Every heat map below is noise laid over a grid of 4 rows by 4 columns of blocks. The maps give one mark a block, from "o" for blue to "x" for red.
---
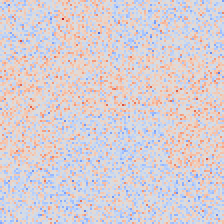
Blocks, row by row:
oxoo
xxxx
xoox
oooo
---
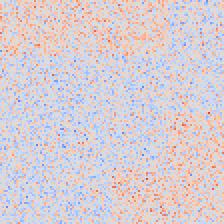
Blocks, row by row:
xxxo
oooo
ooox
ooxx
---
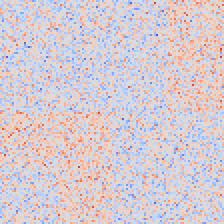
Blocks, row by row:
ooox
ooox
xxoo
oxoo
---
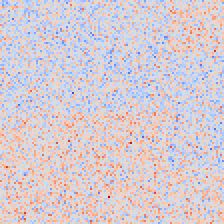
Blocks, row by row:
ooox
oooo
xxxo
xxxx
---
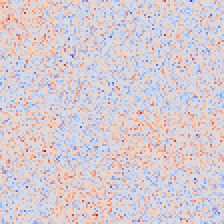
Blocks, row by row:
xooo
oooo
xoxx
oxoo
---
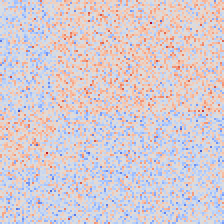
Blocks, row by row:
oxxx
oxxx
xooo
oooo
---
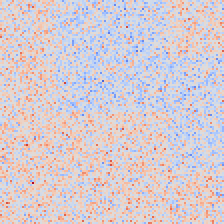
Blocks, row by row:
xoox
xooo
xxxo
xxxx
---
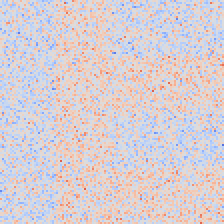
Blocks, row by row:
oxoo
oxxx
oxoo
oxxx
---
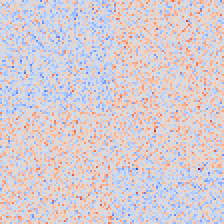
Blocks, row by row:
ooxx
ooxx
xxxx
xxoo
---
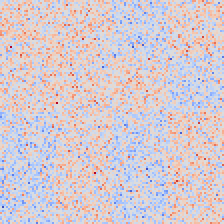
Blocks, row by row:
xxox
xxxo
oxox
oxox
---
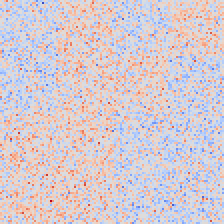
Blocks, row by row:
oxox
oxxo
xxoo
xxoo
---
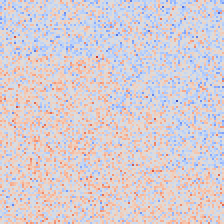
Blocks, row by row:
oooo
xxoo
xxxo
xxxx
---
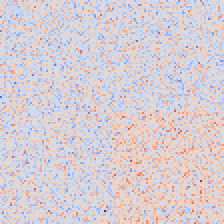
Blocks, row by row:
oooo
oooo
ooxx
ooxx
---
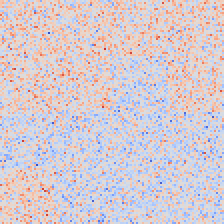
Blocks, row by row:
xxxx
xxox
oooo
xooo
